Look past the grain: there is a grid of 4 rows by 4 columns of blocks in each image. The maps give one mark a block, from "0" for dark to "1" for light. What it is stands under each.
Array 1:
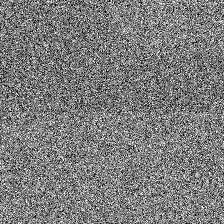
0011
0000
1111
1111
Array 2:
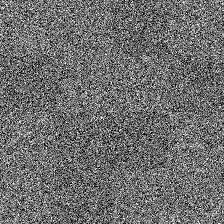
1101
0110
1001
1011
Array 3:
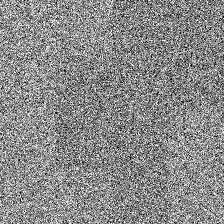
1100
1000
1001
1101
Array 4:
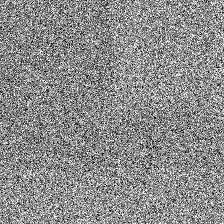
0011
0011
0000
1111
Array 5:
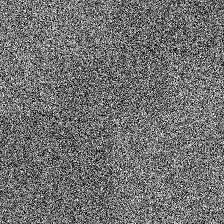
1100
1001
0011
0011
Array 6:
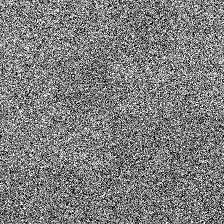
1101
1011
1100
0000
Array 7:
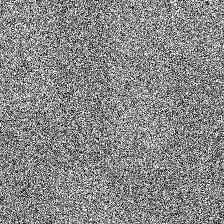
1011
1010
0010
0100
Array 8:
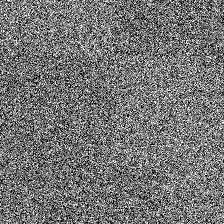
1100
0011
0011
0001
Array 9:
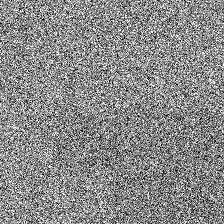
1111
1111
1000
1100
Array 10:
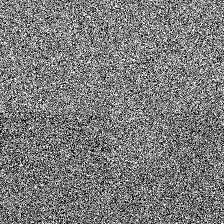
1111
1111
0010
0000
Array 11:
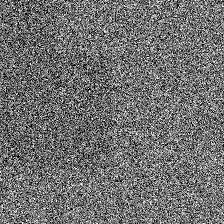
0111
0011
0011
1111
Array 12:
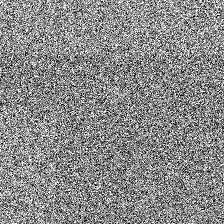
1111
0000
1000
1000
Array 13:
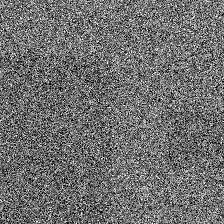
1111
0011
0010
0011
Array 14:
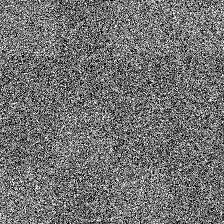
1011
0000
0100
1010
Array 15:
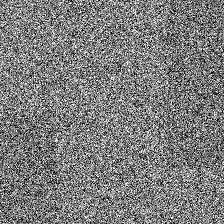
1110
1110
0110
0111
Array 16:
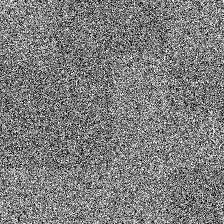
1001
0010
0011
1110
